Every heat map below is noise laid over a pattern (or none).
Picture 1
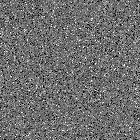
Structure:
only noise
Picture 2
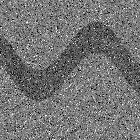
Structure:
a wavy band
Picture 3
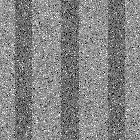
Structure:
vertical stripes
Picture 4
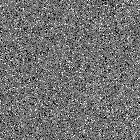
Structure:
only noise
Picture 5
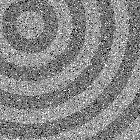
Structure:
rings round one point
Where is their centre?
top left
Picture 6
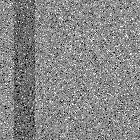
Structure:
one vertical stripe
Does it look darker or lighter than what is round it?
darker
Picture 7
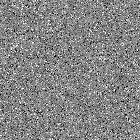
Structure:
only noise
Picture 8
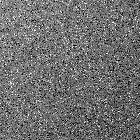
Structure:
a smooth slope
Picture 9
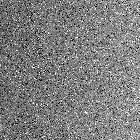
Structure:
a smooth slope
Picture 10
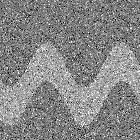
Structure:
a wavy band
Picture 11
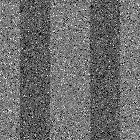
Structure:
vertical stripes
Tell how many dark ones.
2
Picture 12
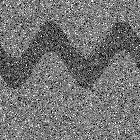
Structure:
a wavy band
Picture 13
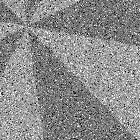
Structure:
spokes from one point
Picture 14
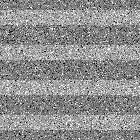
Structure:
horizontal stripes
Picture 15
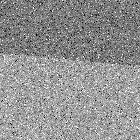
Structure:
a sharp edge
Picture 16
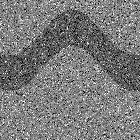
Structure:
a wavy band
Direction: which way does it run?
left to right
